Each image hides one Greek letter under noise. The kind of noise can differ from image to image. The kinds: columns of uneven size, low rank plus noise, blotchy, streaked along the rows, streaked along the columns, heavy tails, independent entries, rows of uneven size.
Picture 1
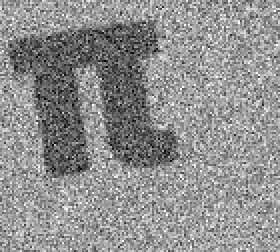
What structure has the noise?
independent entries
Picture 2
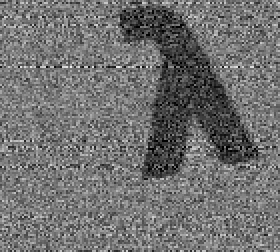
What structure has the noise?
rows of uneven size
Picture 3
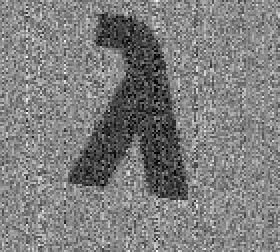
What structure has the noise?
columns of uneven size
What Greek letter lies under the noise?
lambda
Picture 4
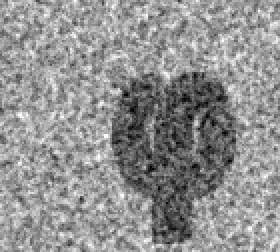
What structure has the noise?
blotchy
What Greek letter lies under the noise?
phi
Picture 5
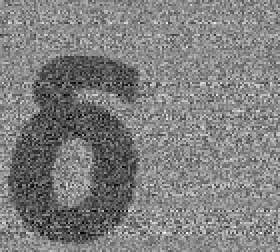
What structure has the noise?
rows of uneven size
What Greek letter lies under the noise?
delta
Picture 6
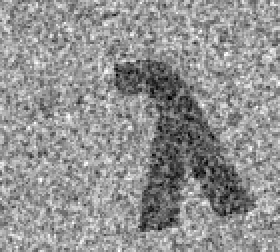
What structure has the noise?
blotchy
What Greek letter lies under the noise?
lambda
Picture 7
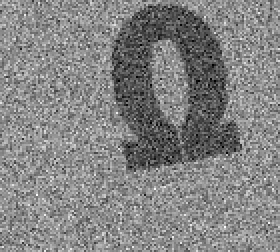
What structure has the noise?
independent entries
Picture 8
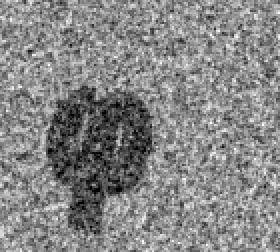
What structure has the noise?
blotchy
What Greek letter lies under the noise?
phi
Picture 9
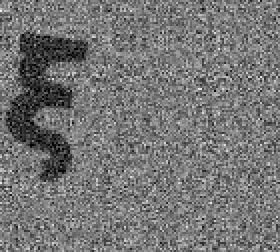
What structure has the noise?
low rank plus noise
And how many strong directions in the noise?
five to eight
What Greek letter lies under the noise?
xi
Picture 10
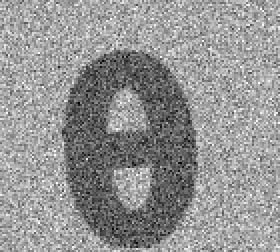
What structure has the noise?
independent entries
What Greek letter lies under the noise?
theta
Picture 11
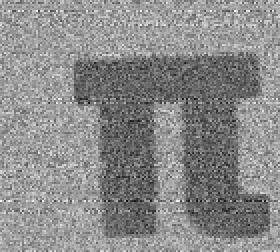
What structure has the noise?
rows of uneven size
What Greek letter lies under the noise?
pi
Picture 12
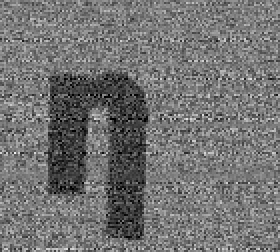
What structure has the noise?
rows of uneven size
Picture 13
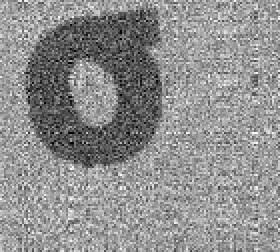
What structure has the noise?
low rank plus noise
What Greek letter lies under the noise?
sigma
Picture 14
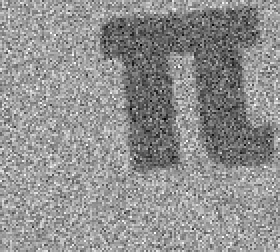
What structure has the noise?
independent entries
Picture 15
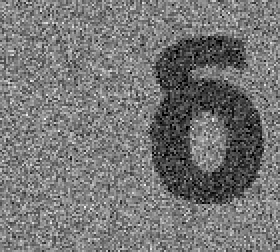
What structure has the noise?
independent entries
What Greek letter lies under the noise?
delta
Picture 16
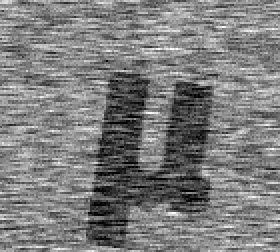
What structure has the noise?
streaked along the rows
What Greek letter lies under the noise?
mu
